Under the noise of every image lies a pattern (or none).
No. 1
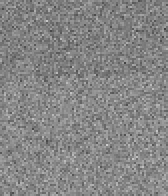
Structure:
a sharp edge
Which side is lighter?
bottom
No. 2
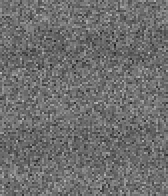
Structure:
horizontal stripes
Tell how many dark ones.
2
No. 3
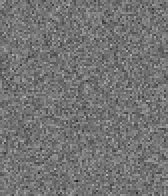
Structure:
only noise
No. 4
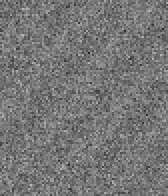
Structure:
diagonal stripes
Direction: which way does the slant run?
bottom left to top right
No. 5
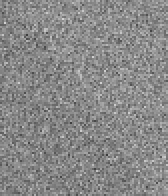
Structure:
a sharp edge
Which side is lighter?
top right
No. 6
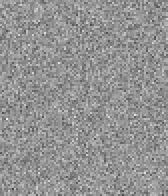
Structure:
only noise
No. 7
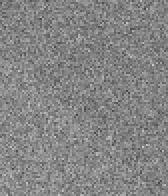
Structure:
a sharp edge
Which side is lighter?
bottom left
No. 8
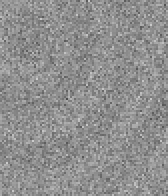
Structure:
rings round one point
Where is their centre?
top left
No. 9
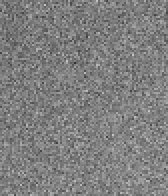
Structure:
a smooth slope
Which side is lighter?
bottom right
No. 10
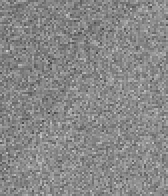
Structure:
a sharp edge
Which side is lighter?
bottom right
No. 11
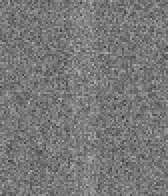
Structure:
one vertical stripe
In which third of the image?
middle
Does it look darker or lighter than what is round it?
lighter
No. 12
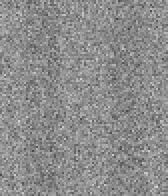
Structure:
vertical stripes
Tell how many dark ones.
2
